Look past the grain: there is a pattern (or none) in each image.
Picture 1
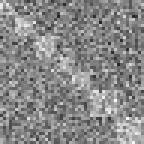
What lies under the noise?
blocks along the diagonal
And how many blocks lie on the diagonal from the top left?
7
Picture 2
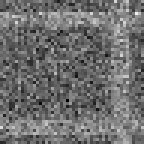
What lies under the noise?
bands of rows crossing bands of columns
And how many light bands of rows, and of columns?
2 and 1
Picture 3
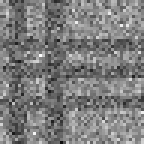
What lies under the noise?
bands of rows crossing bands of columns
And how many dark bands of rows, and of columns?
3 and 2
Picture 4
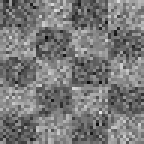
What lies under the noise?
a checkerboard
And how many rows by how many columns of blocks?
5 by 4
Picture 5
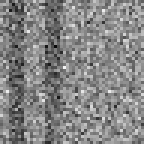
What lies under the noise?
bands of columns
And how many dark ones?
2
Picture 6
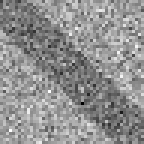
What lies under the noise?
a diagonal band
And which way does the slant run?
top left to bottom right
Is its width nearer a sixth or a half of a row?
a half
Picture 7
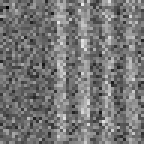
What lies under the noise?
bands of columns
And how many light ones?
4
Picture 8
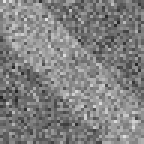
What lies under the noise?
a diagonal band
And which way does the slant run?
top left to bottom right
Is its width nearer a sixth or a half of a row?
a half
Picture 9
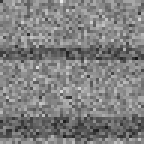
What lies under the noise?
bands of rows
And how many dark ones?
2
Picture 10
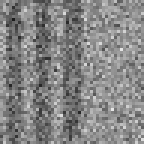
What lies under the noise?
bands of columns
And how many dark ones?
3
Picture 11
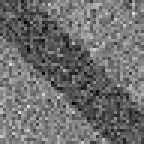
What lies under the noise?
a diagonal band
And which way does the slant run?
top left to bottom right
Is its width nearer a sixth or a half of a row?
a half
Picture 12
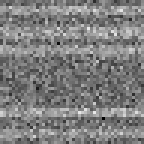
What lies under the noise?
bands of rows
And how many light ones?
5
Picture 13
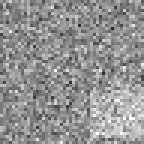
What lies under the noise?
one block
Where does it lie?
bottom right
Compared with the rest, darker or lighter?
lighter
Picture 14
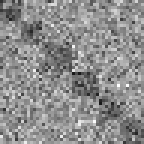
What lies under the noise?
blocks along the diagonal
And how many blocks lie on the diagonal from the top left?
6
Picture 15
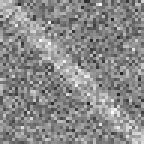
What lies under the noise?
a diagonal band
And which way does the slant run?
top left to bottom right
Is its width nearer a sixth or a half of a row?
a sixth
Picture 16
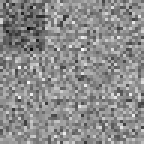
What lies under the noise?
one block
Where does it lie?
top left
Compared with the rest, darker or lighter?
darker
